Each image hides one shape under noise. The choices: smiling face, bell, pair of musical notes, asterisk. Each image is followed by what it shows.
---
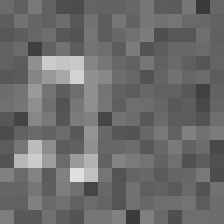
pair of musical notes
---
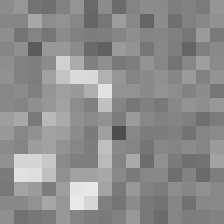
pair of musical notes
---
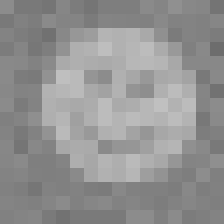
smiling face
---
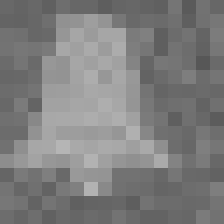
bell
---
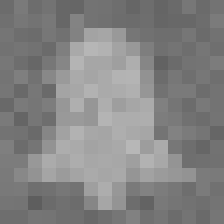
bell
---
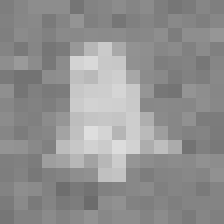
bell
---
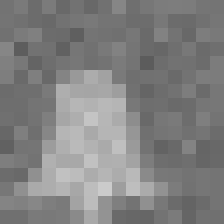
bell
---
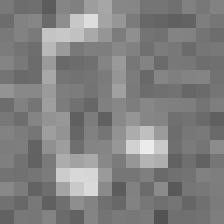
pair of musical notes
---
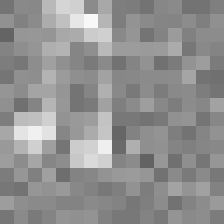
pair of musical notes
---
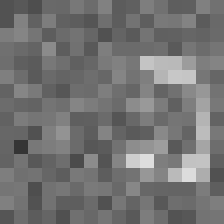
pair of musical notes
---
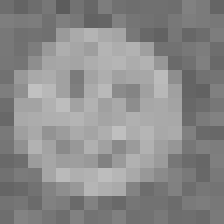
smiling face
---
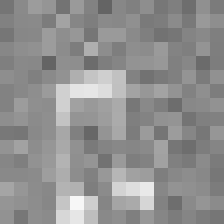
pair of musical notes
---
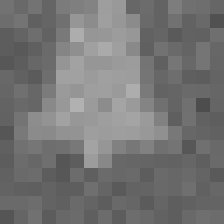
bell
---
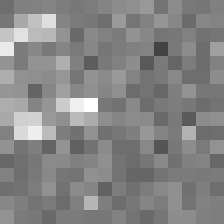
pair of musical notes
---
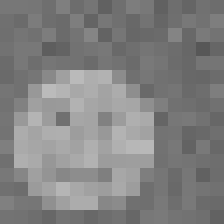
smiling face
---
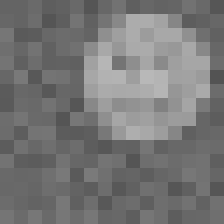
smiling face
